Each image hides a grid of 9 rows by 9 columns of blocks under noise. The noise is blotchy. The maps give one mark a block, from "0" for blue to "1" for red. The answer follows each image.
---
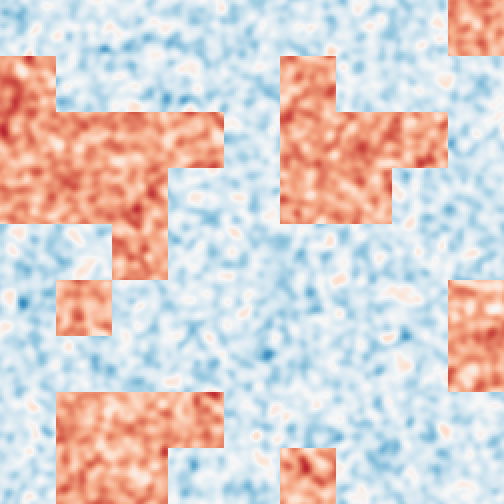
000000001
100001000
111101110
111001100
001000000
010000001
000000001
011100000
011001000
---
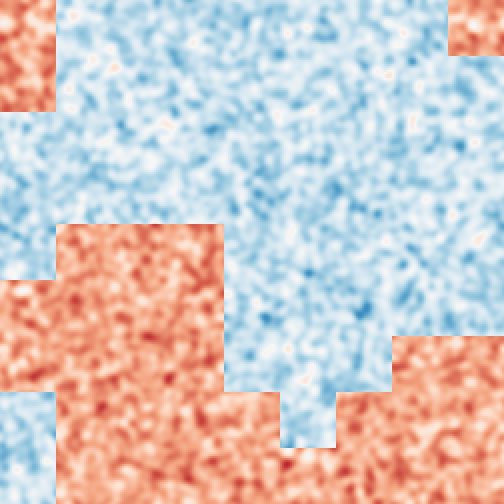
100000001
100000000
000000000
000000000
011100000
111100000
111100011
011110111
011111111
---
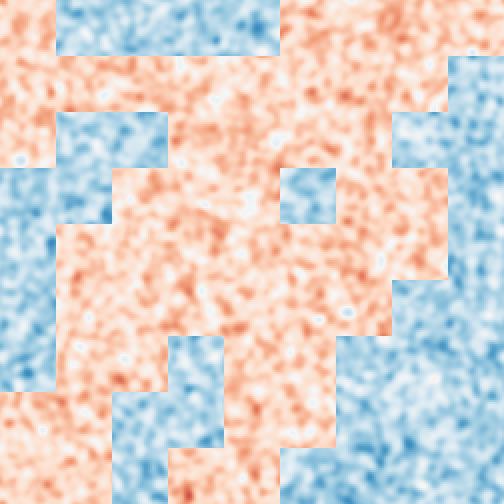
100001111
111111110
100111100
001110110
011111110
011111100
011011000
110011000
110110000
